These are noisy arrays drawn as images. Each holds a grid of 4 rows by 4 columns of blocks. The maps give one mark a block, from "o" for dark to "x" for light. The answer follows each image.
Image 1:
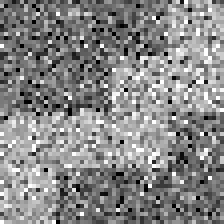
o o o x
o o x x
x x x o
x o o o
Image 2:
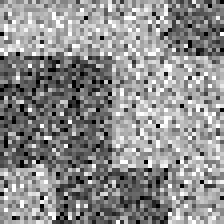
x x x o
o o x x
o o x x
x o o x
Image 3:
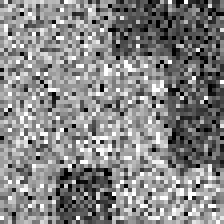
x x o o
x x x o
x x x o
x o x x
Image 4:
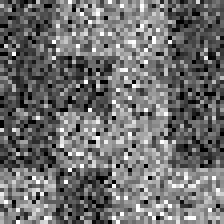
o x x o
o o x o
o x x o
x o x x
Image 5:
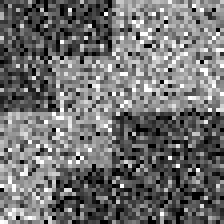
o o x x
o x x x
x x o o
x o o o
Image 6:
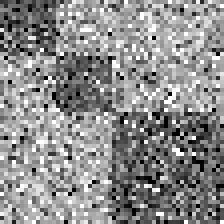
o x x x
x o x x
x x o o
x x o o
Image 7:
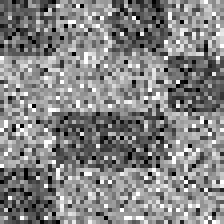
o x o x
x x x o
x o o x
o x x x
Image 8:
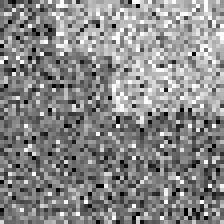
o x x x
o o x x
o o o o
o o o o
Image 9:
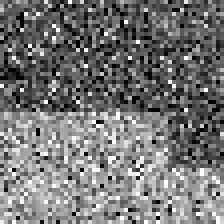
o o o o
o o o o
x x x o
x x x x
